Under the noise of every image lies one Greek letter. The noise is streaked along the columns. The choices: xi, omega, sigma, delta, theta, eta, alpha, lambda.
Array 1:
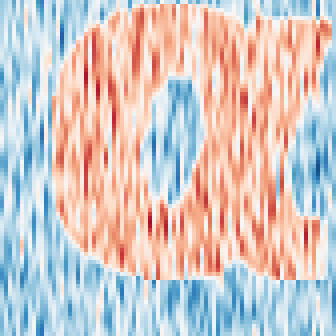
alpha
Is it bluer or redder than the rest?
redder
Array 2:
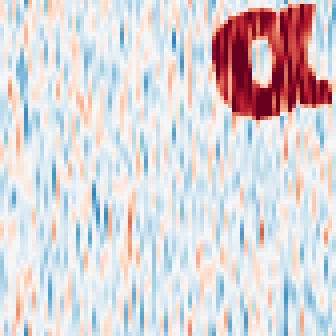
alpha
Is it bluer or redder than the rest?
redder
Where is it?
top right
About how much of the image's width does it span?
a third
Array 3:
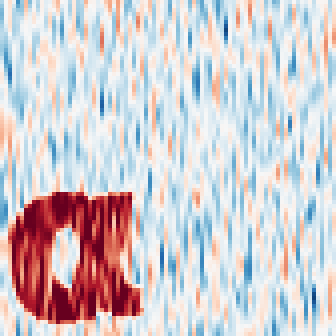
alpha
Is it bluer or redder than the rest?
redder
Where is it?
bottom left
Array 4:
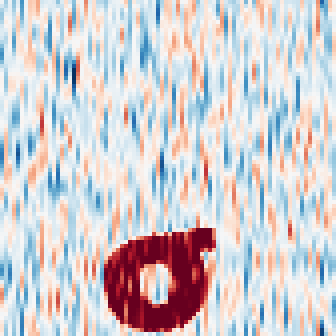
sigma
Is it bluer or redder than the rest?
redder
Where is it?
bottom middle
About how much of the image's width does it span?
a third
